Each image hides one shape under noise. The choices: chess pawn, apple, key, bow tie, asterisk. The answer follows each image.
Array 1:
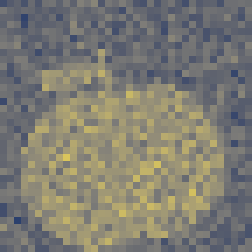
apple
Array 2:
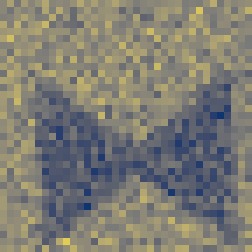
bow tie
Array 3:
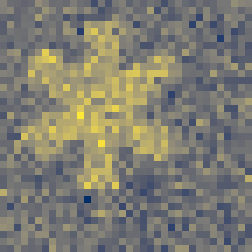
asterisk
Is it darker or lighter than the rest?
lighter
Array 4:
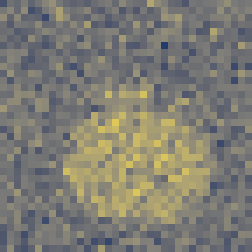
apple
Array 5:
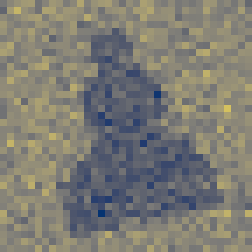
chess pawn
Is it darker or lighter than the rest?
darker
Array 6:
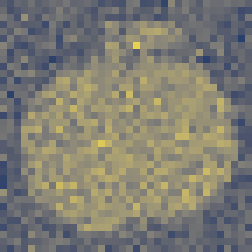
apple
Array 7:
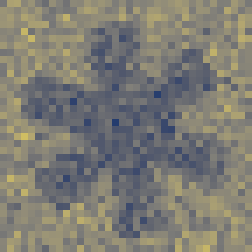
asterisk
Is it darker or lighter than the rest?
darker
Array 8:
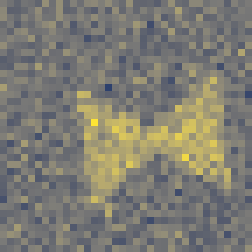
bow tie
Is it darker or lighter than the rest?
lighter
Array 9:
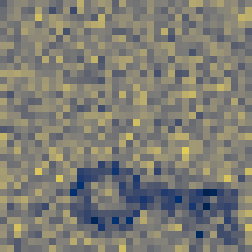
key
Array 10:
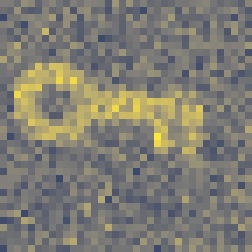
key
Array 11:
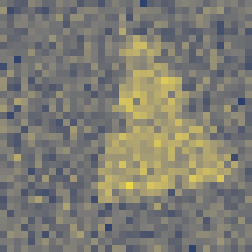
chess pawn
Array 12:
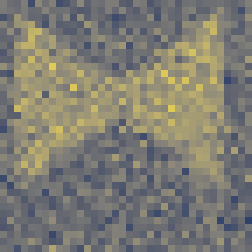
bow tie
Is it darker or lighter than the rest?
lighter
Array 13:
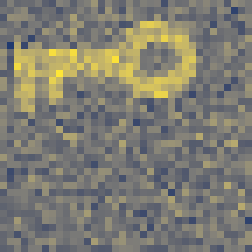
key
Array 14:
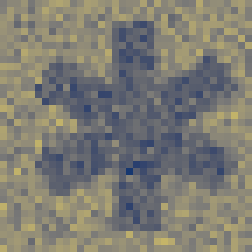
asterisk
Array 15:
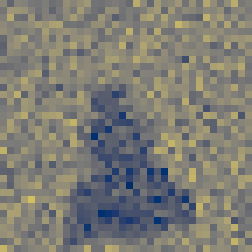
chess pawn
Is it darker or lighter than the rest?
darker
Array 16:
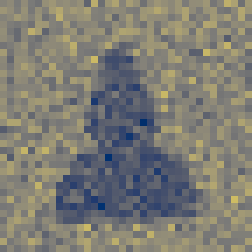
chess pawn
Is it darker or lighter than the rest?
darker
